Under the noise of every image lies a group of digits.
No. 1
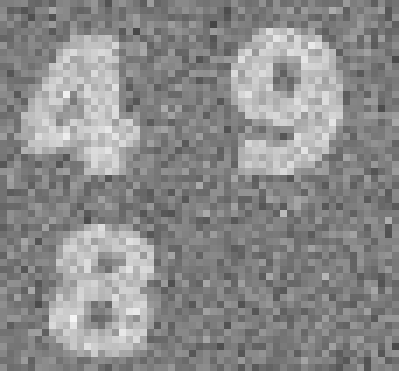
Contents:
top left: 4; top right: 9; bottom left: 8
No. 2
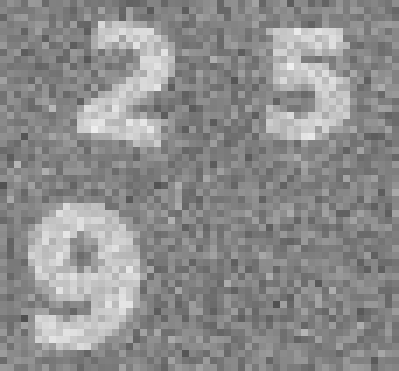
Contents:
top left: 2; top right: 5; bottom left: 9
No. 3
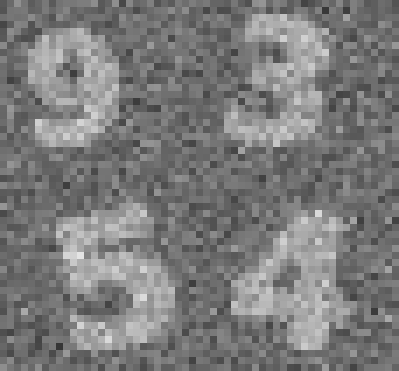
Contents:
top left: 9; top right: 3; bottom left: 5; bottom right: 4
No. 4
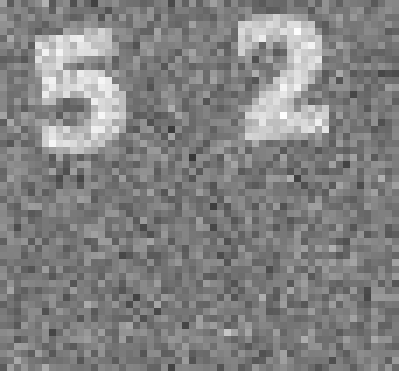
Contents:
top left: 5; top right: 2
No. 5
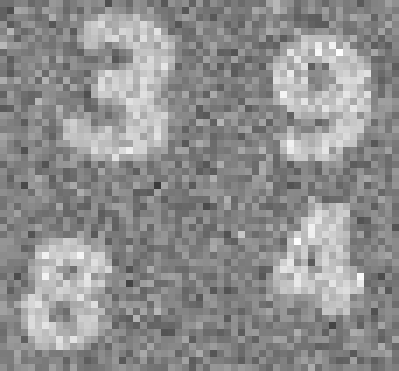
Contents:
top left: 3; top right: 9; bottom left: 8; bottom right: 4
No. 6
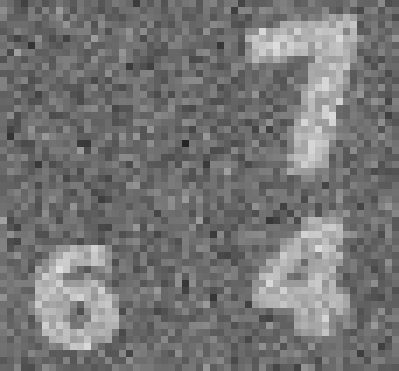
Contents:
top right: 7; bottom left: 6; bottom right: 4
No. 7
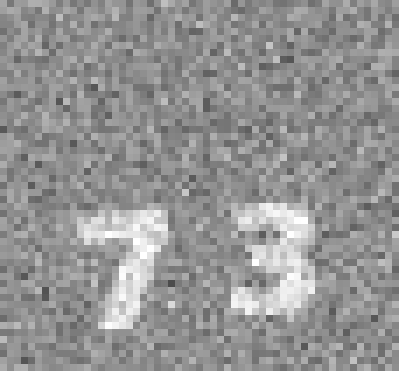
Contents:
bottom left: 7; bottom right: 3
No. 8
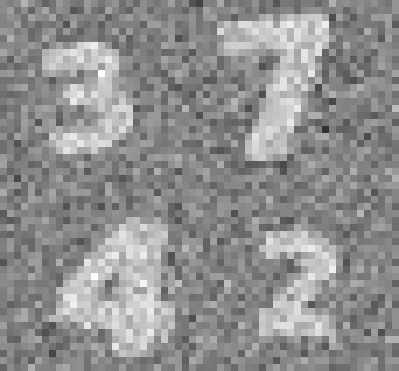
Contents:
top left: 3; top right: 7; bottom left: 4; bottom right: 2
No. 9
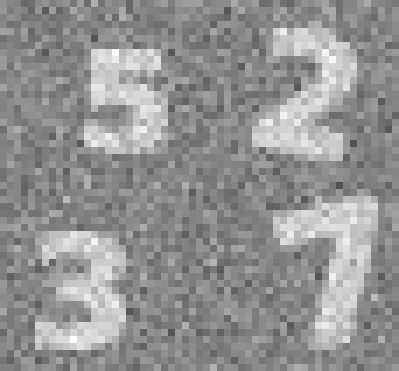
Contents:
top left: 5; top right: 2; bottom left: 3; bottom right: 7
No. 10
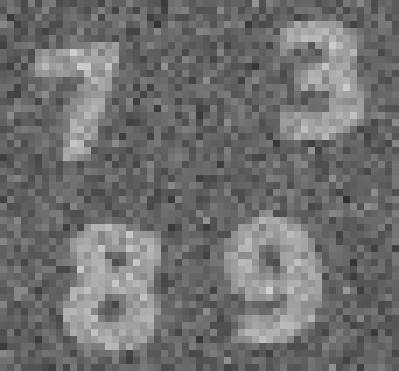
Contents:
top left: 7; top right: 3; bottom left: 8; bottom right: 9
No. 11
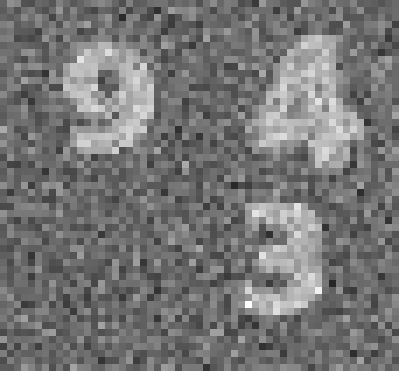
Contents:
top left: 9; top right: 4; bottom right: 3
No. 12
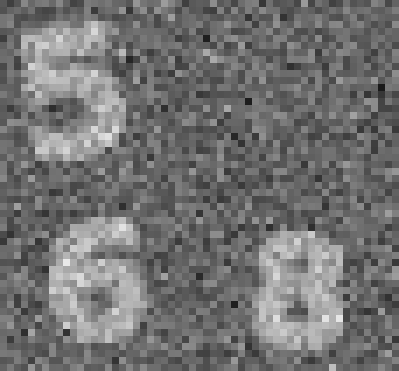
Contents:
top left: 5; bottom left: 6; bottom right: 8
